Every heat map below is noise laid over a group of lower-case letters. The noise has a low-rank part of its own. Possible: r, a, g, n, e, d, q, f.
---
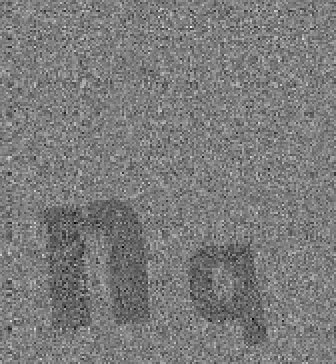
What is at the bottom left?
n
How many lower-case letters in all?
2
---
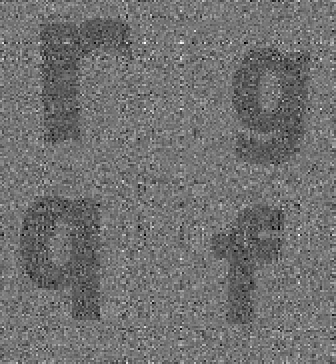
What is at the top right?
g
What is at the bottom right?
f
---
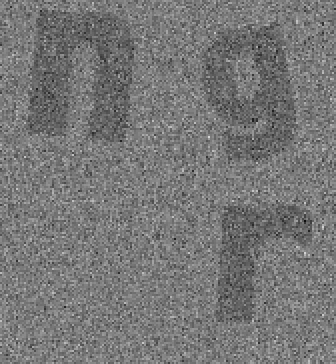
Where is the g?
top right
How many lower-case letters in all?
3
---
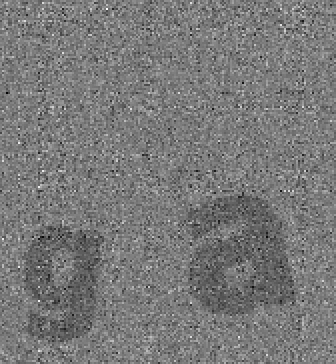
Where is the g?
bottom left
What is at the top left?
nothing
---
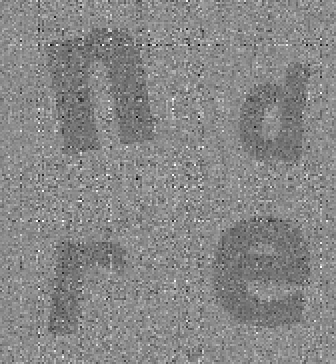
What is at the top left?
n
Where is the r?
bottom left
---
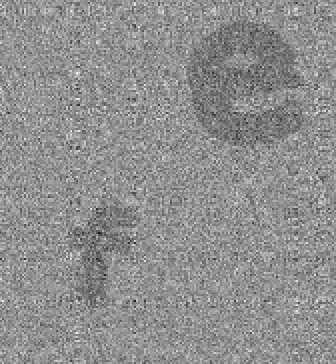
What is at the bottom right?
nothing
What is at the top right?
e
